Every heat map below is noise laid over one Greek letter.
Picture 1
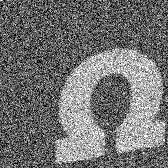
light omega
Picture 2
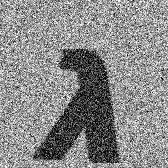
dark lambda
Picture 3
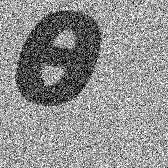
dark theta
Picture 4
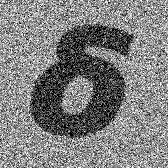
dark delta
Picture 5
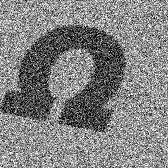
dark omega
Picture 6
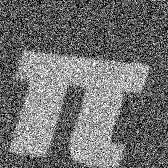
light pi
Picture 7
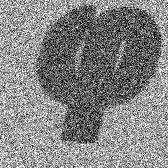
dark phi
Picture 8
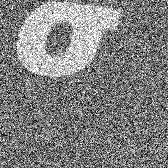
light sigma
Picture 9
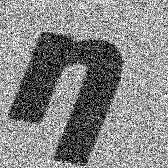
dark eta
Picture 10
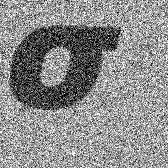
dark sigma
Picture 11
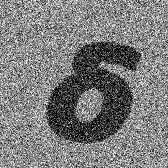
dark delta
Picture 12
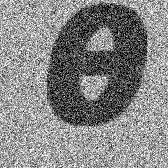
dark theta
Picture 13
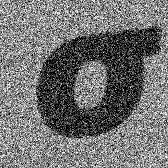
dark sigma
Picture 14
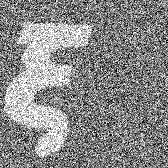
light xi
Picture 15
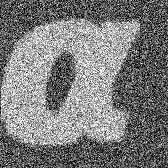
light alpha
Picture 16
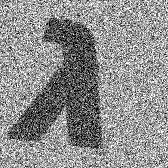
dark lambda
